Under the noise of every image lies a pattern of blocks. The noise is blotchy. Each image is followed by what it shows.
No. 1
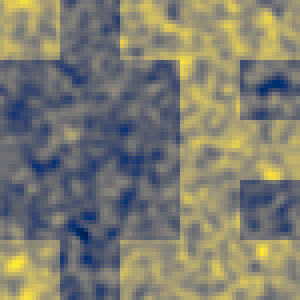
top and bottom mirror each other
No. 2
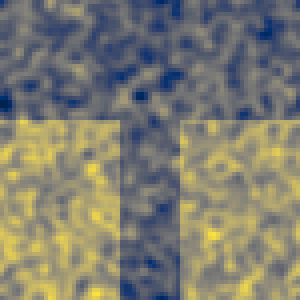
left and right mirror each other
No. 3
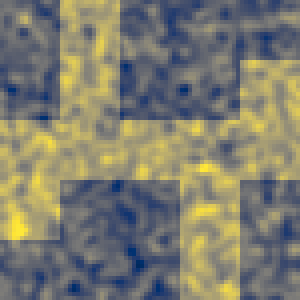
the same after a half turn
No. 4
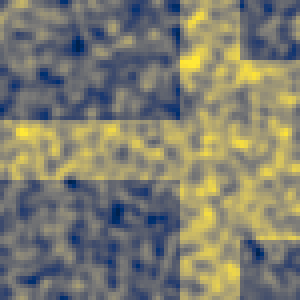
top and bottom mirror each other
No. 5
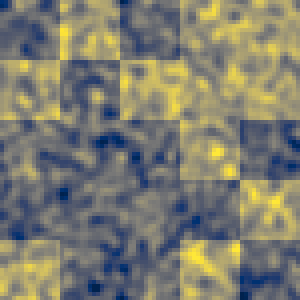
mirrored about the diagonal from the bottom left
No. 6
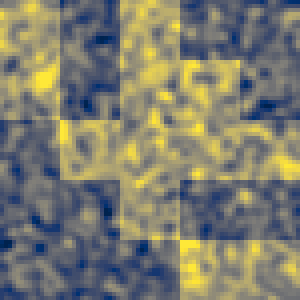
mirrored about the diagonal from the bottom left
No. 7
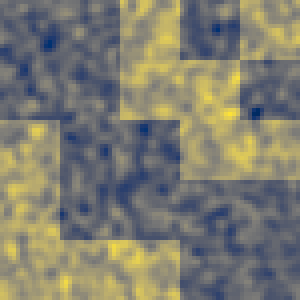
mirrored about the diagonal from the bottom left
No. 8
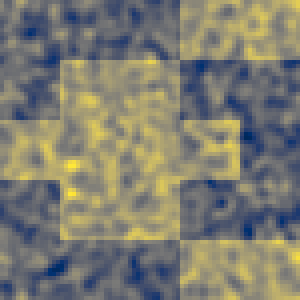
top and bottom mirror each other
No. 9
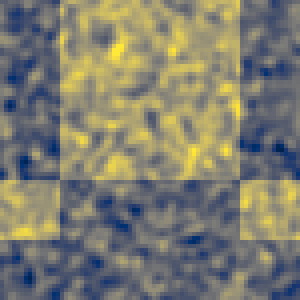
left and right mirror each other
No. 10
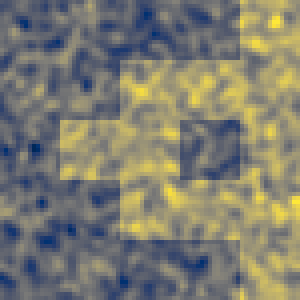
top and bottom mirror each other
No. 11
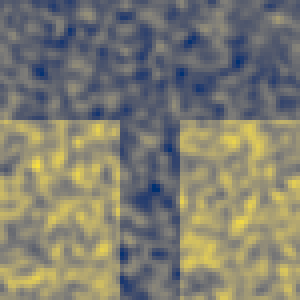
left and right mirror each other
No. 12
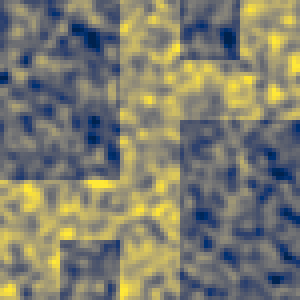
the same after a half turn
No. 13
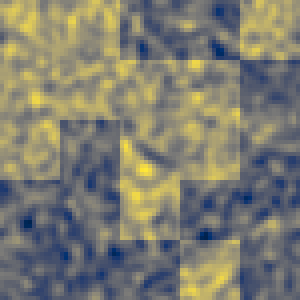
no symmetry
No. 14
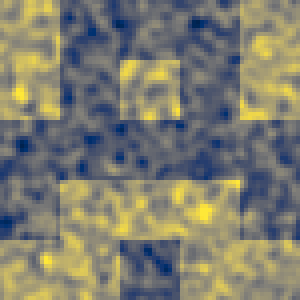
left and right mirror each other
